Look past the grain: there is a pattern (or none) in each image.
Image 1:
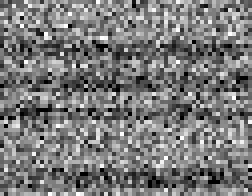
bands of rows
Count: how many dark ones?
4
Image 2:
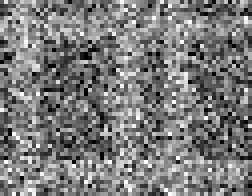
bands of rows crossing bands of columns
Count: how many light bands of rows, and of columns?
2 and 3
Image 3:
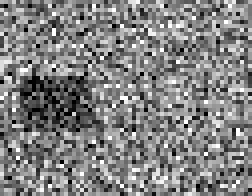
one block
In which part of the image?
middle left
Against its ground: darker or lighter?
darker
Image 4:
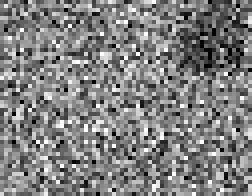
one block
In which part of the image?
top right
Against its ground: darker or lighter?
darker
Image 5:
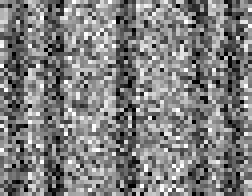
bands of columns
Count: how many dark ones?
5
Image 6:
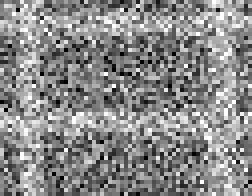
bands of rows crossing bands of columns
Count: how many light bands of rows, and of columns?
2 and 2
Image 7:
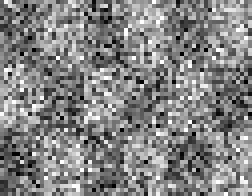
a checkerboard
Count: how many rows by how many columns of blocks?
3 by 6
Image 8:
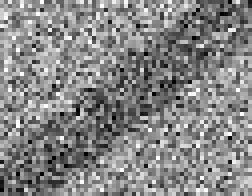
a diagonal band
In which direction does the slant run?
bottom left to top right
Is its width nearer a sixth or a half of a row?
a half
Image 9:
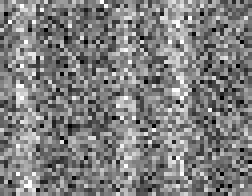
bands of columns
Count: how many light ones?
3
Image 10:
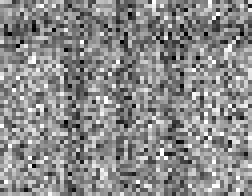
bands of rows crossing bands of columns
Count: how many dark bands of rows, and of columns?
1 and 3
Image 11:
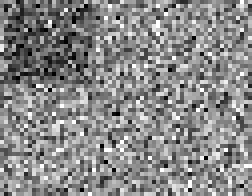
one block
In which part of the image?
top left
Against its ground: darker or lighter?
darker
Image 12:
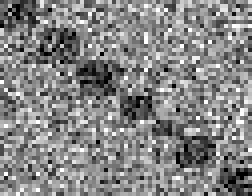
blocks along the diagonal
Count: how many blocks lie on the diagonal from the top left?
7
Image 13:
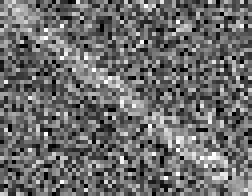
a diagonal band
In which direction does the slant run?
top left to bottom right
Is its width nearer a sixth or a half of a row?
a sixth
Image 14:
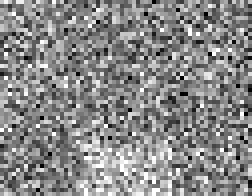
one block
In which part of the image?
bottom middle
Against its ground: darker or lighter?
lighter
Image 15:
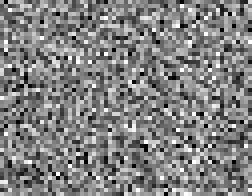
only noise
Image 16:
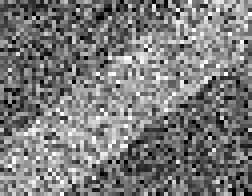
a diagonal band
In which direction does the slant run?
bottom left to top right
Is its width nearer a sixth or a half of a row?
a half
